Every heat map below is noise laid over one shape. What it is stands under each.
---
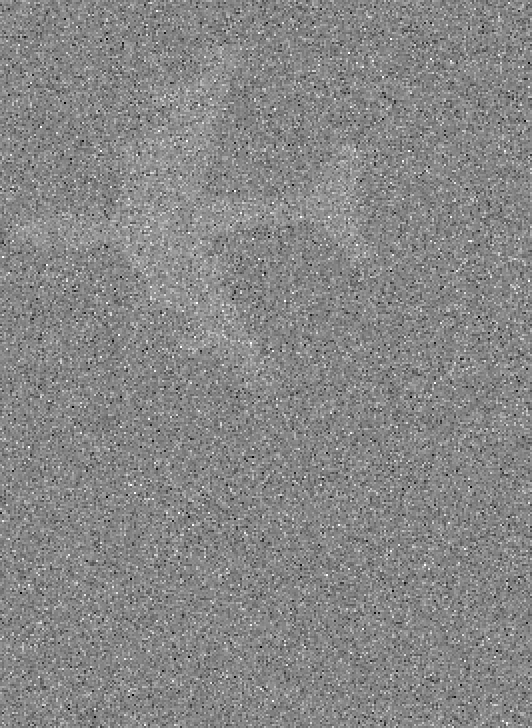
airplane
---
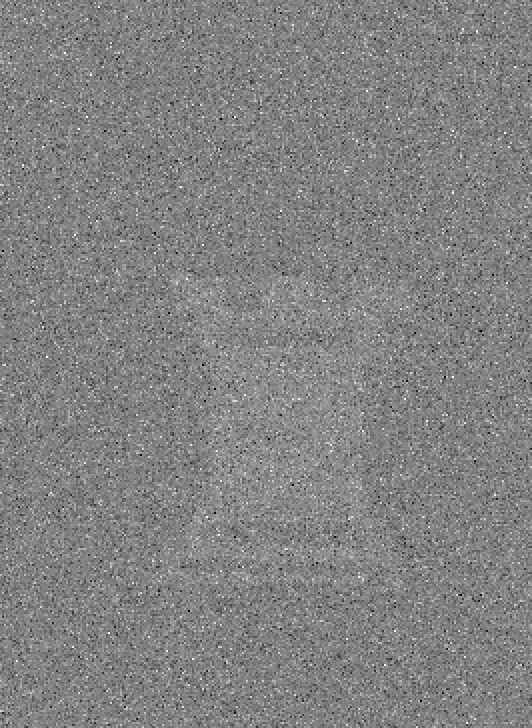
chess rook
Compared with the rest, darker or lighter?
lighter
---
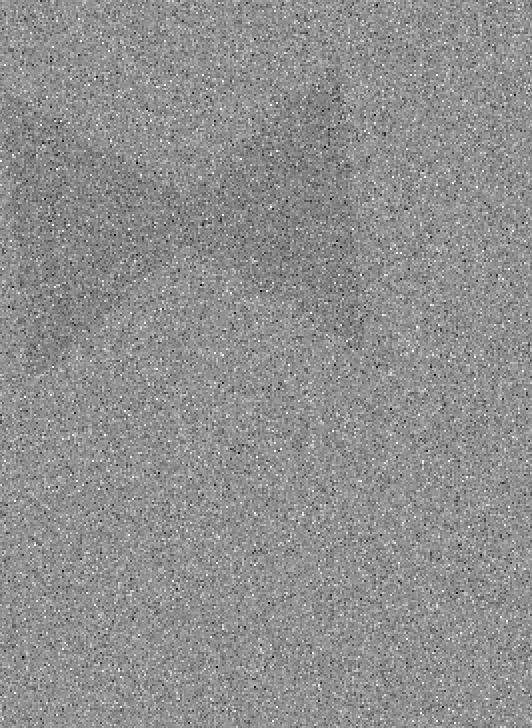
bow tie
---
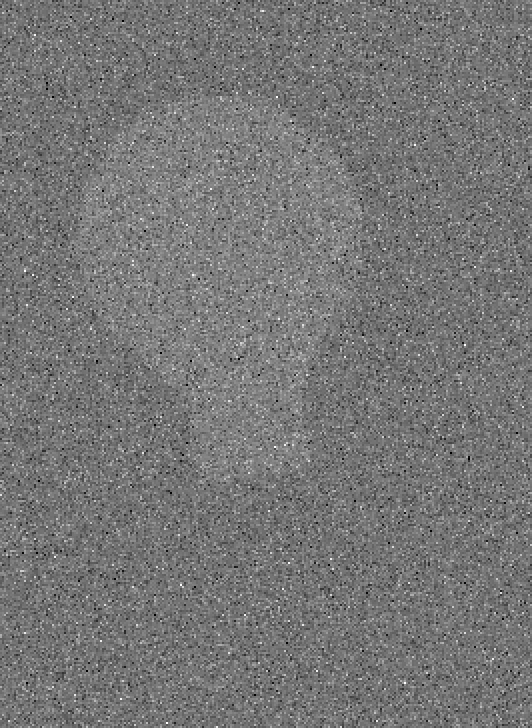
light bulb
